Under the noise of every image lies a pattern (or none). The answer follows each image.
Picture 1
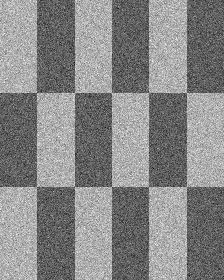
a checkerboard
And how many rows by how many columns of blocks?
3 by 6
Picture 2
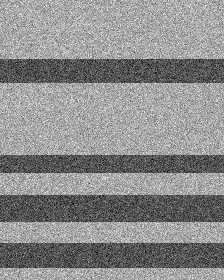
bands of rows
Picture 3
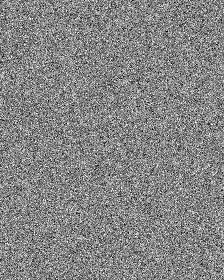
only noise
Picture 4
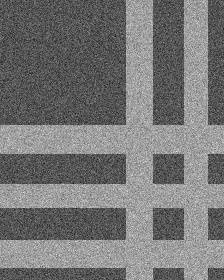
bands of rows crossing bands of columns
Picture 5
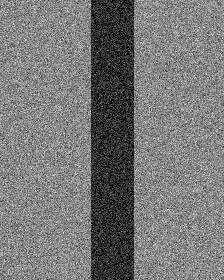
one band of columns
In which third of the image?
middle
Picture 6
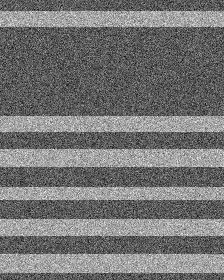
bands of rows
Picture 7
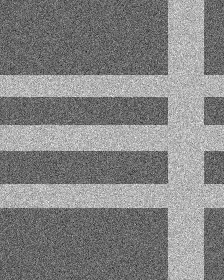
bands of rows crossing bands of columns
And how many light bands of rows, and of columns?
3 and 1
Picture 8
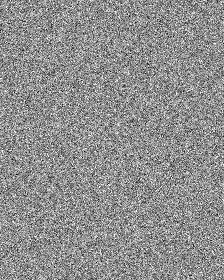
only noise
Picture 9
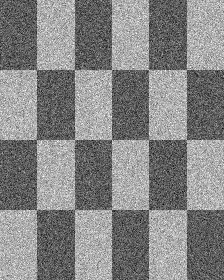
a checkerboard
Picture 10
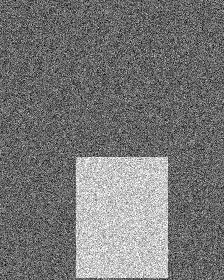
one block
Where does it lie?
bottom middle
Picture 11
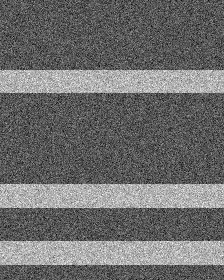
bands of rows
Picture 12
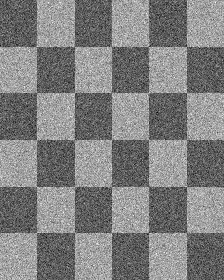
a checkerboard
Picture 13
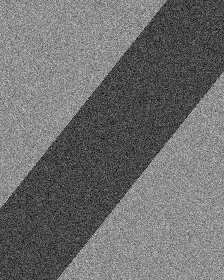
a diagonal band
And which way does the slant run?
bottom left to top right
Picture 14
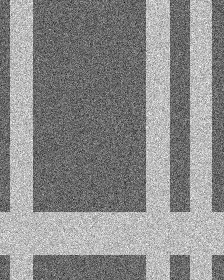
bands of rows crossing bands of columns
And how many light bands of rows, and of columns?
1 and 3
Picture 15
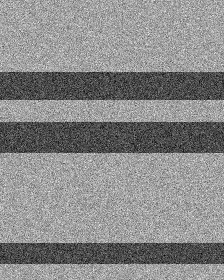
bands of rows
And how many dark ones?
3
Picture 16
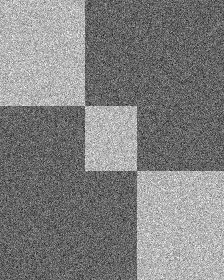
blocks along the diagonal
